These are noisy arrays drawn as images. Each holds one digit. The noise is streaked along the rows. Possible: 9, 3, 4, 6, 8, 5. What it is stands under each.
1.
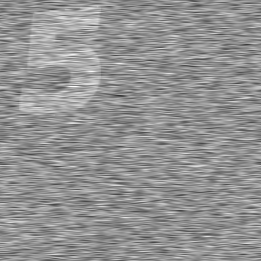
5
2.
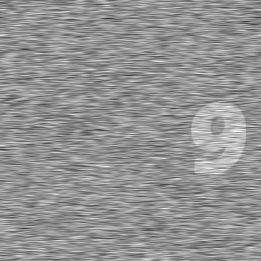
9
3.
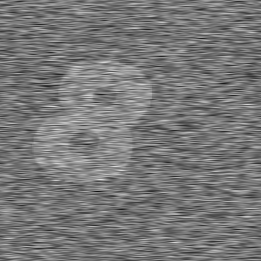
8
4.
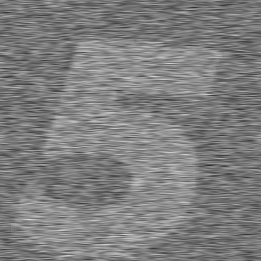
5
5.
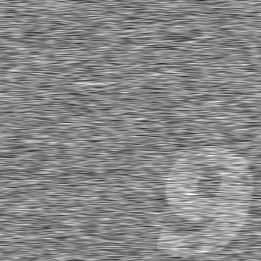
9
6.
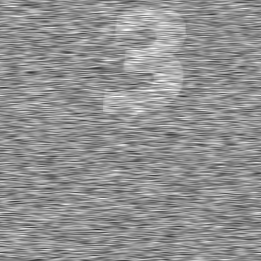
3
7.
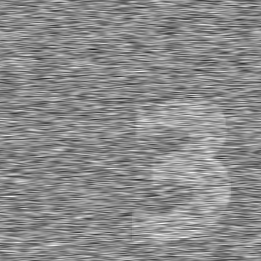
3
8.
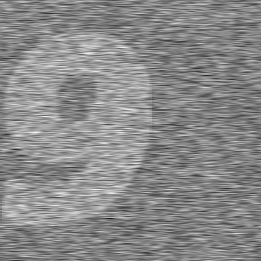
9
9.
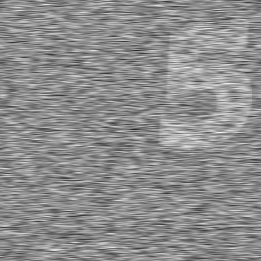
5
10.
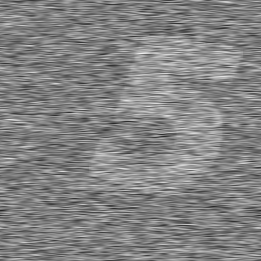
5
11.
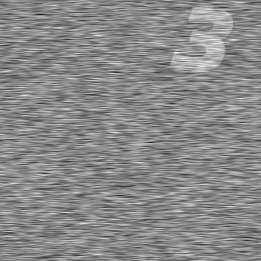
3
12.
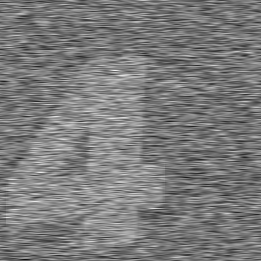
4
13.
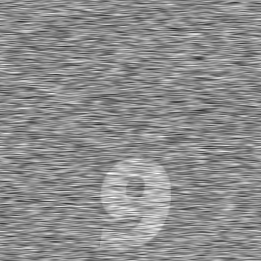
9
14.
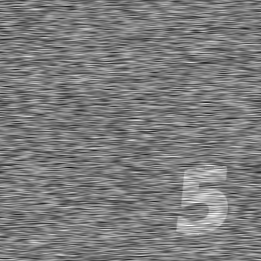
5
